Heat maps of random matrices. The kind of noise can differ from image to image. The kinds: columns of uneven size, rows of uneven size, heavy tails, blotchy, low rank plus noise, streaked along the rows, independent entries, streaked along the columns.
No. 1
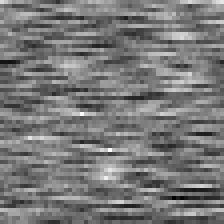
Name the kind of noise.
streaked along the rows
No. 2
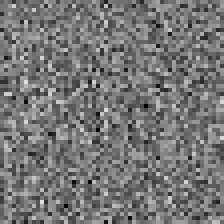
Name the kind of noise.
low rank plus noise
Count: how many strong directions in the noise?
five to eight
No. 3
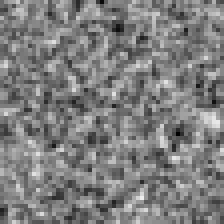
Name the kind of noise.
blotchy
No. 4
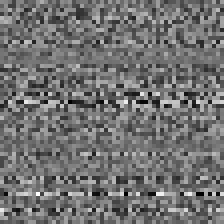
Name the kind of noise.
rows of uneven size
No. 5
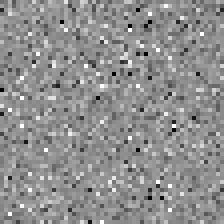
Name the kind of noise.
heavy tails
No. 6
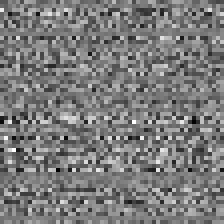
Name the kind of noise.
rows of uneven size
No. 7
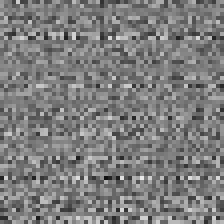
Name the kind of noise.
rows of uneven size
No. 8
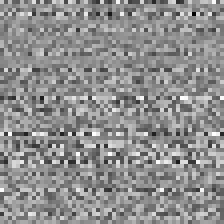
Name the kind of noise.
rows of uneven size
